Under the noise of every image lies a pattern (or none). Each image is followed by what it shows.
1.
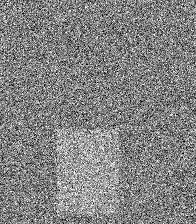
one block
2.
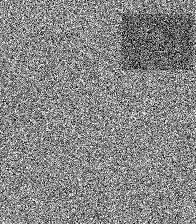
one block
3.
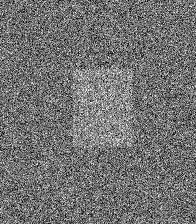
one block
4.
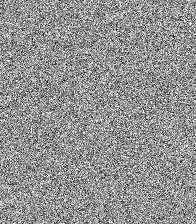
only noise
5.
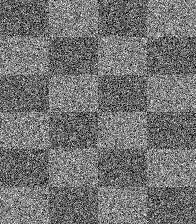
a checkerboard
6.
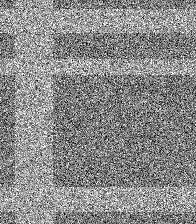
bands of rows crossing bands of columns
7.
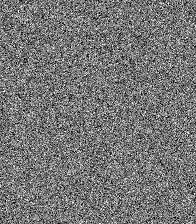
only noise
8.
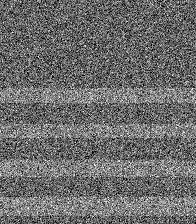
bands of rows
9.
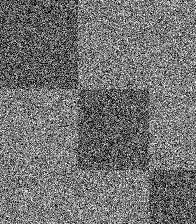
blocks along the diagonal
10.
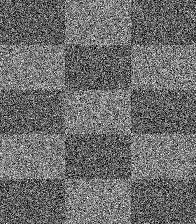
a checkerboard
